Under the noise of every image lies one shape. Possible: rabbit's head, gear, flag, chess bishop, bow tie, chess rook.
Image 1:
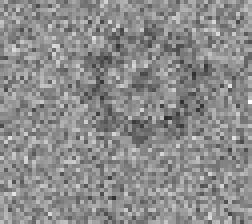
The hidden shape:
gear
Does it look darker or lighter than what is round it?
darker
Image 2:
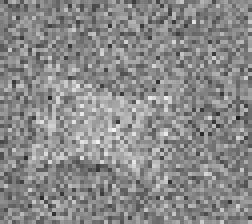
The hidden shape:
chess rook
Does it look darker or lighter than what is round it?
lighter
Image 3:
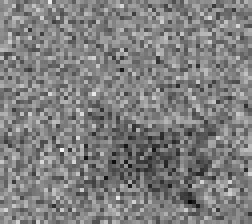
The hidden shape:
chess rook
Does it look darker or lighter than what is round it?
darker
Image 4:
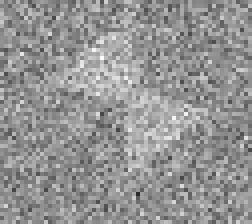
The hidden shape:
bow tie
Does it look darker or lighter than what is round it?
lighter
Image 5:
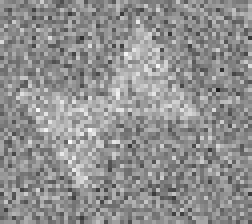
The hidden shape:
bow tie
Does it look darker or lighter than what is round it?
lighter
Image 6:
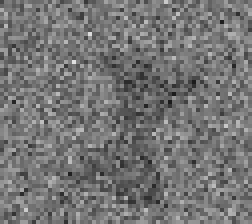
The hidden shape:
bow tie
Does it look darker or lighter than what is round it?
darker
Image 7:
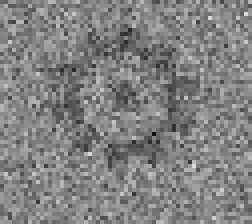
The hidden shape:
gear
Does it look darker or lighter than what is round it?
darker
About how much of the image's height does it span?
two thirds
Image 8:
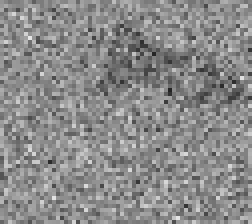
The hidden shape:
chess bishop
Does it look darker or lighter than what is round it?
darker
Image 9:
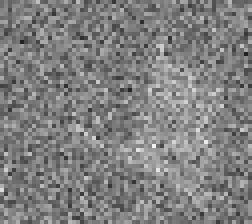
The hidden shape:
flag
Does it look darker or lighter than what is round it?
lighter
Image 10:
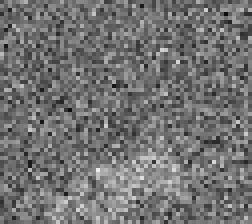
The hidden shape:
chess bishop
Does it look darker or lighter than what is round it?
lighter
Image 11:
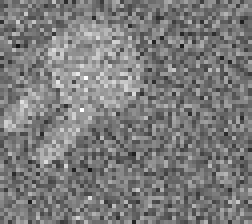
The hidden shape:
rabbit's head
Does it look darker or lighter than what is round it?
lighter
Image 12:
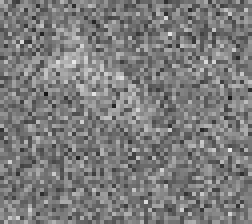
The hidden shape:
chess bishop
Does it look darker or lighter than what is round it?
lighter
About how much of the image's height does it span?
half
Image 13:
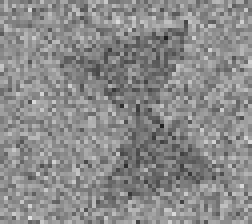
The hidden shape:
bow tie
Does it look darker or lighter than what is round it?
darker
